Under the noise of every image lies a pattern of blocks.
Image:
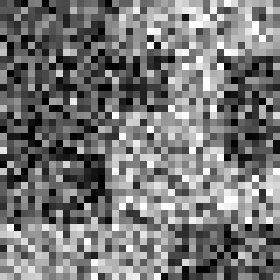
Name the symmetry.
no symmetry
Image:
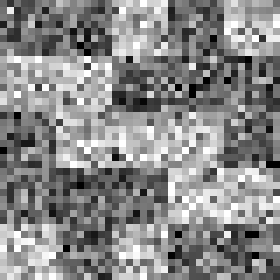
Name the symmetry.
the same after a half turn
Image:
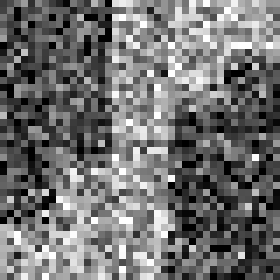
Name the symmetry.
the same after a half turn
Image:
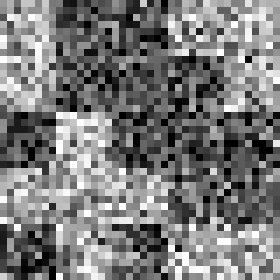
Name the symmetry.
mirrored about the diagonal from the bottom left
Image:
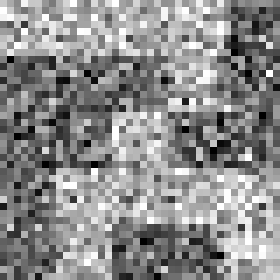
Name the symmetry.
no symmetry
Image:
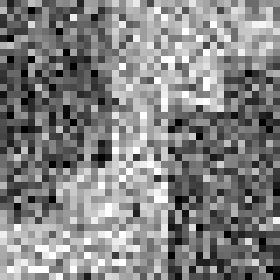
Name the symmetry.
the same after a half turn
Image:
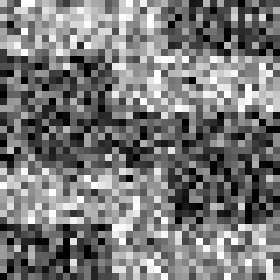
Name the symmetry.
the same after a half turn
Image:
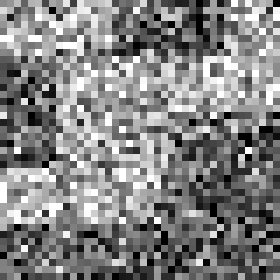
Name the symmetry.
no symmetry
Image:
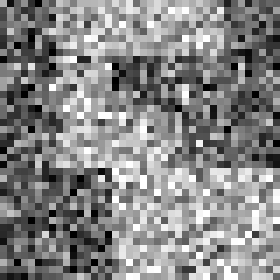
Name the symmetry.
no symmetry
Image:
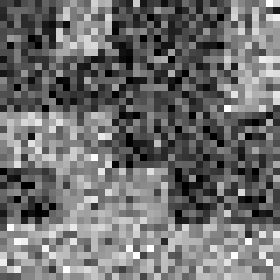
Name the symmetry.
no symmetry
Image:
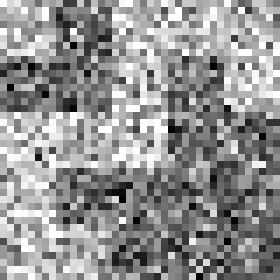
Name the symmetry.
mirrored about the diagonal from the top left
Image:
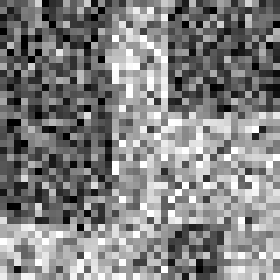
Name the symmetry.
no symmetry
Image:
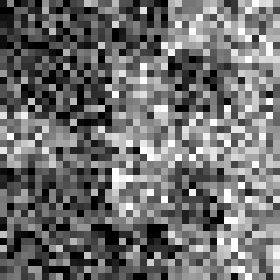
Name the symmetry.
top and bottom mirror each other
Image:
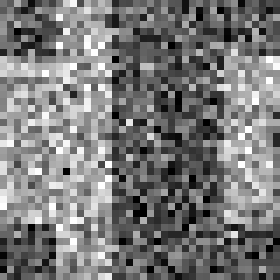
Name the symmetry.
top and bottom mirror each other
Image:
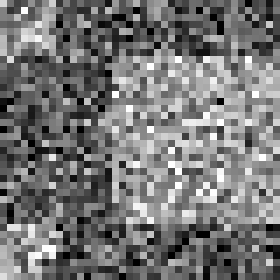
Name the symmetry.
top and bottom mirror each other
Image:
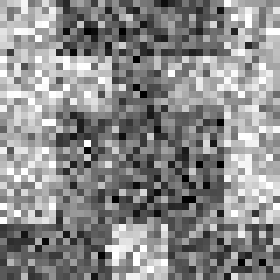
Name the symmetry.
left and right mirror each other
